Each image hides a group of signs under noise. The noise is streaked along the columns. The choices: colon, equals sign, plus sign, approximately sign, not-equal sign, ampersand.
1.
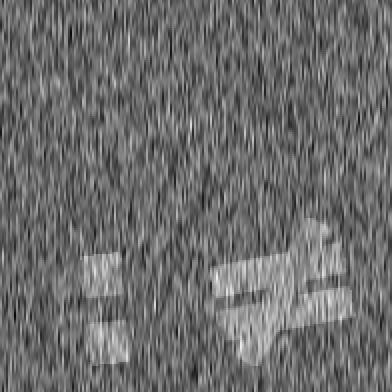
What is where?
bottom left: colon; bottom right: not-equal sign
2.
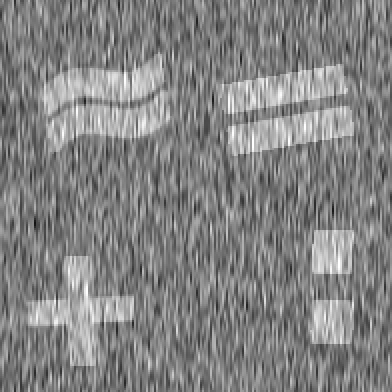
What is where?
top left: approximately sign; top right: equals sign; bottom left: plus sign; bottom right: colon
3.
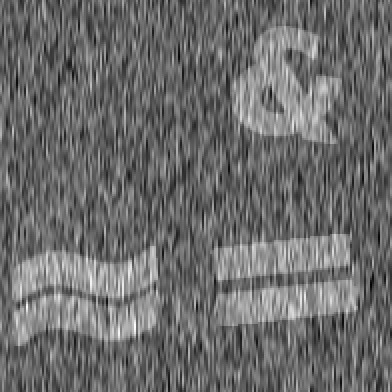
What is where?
top right: ampersand; bottom left: approximately sign; bottom right: equals sign
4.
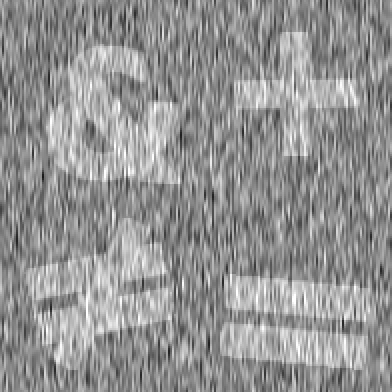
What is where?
top left: ampersand; top right: plus sign; bottom left: not-equal sign; bottom right: equals sign
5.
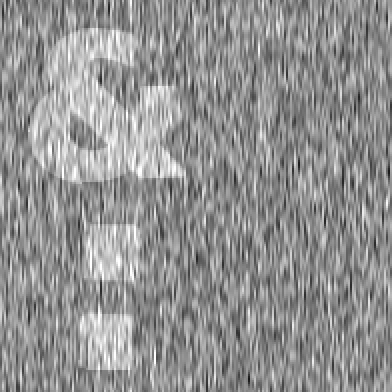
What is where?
top left: ampersand; bottom left: colon
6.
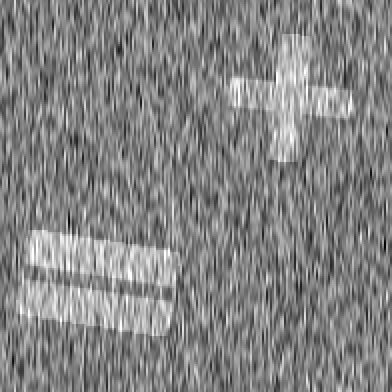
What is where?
top right: plus sign; bottom left: equals sign
